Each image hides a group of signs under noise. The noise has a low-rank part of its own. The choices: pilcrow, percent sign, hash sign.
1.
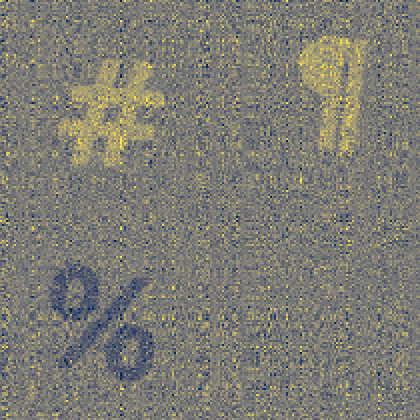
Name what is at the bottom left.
percent sign
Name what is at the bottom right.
nothing
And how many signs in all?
3
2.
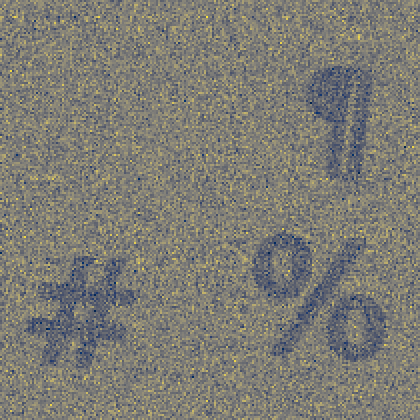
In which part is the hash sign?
bottom left
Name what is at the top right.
pilcrow
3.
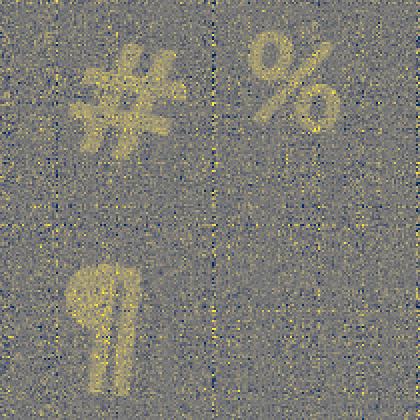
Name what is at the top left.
hash sign
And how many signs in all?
3
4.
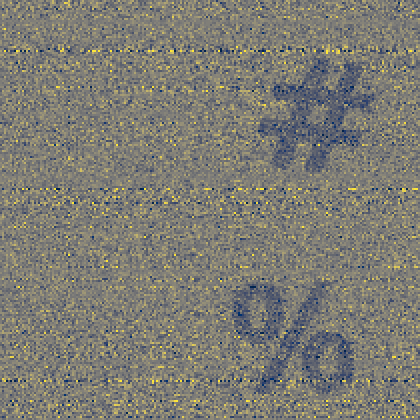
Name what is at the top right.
hash sign
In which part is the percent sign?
bottom right
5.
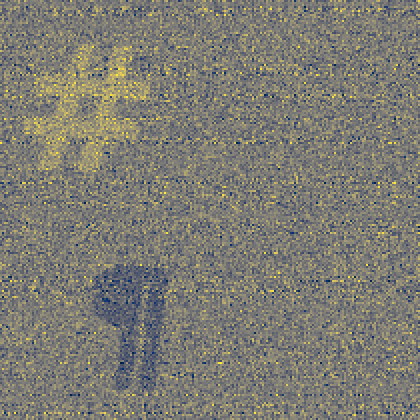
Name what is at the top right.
nothing
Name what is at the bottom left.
pilcrow
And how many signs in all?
2
